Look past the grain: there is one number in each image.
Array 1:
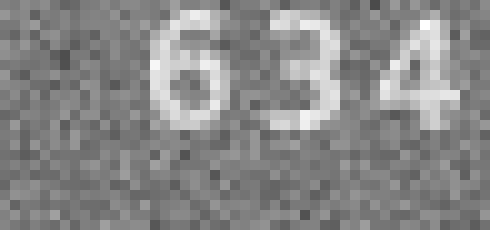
634
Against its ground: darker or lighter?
lighter
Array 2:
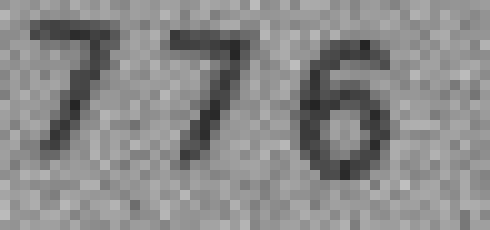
776
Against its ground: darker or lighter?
darker
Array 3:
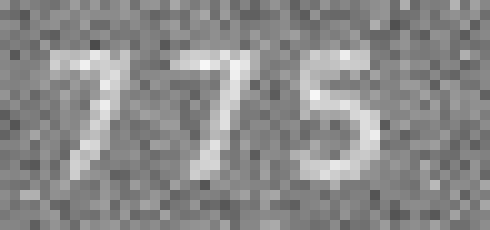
775
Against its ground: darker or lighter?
lighter
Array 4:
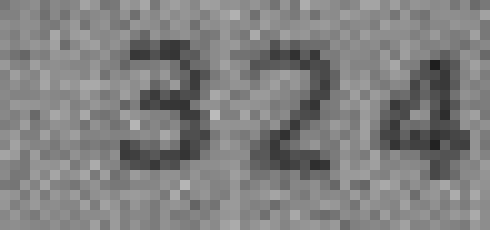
324
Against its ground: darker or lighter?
darker
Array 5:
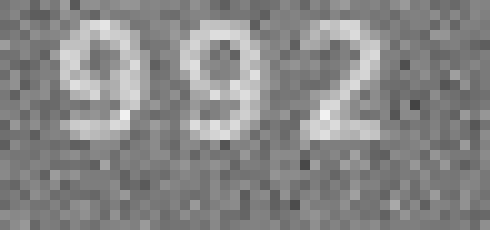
992
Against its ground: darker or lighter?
lighter
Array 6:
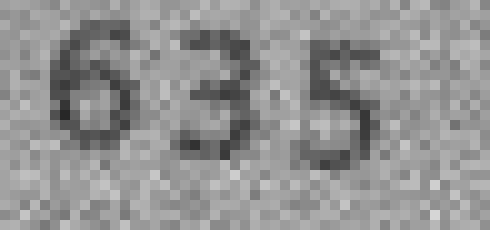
635
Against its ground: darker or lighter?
darker
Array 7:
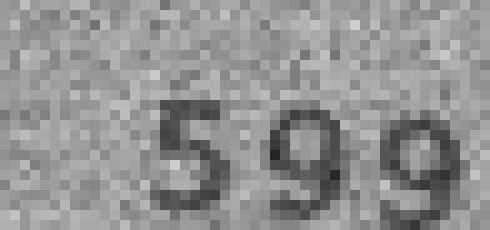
599
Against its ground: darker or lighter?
darker
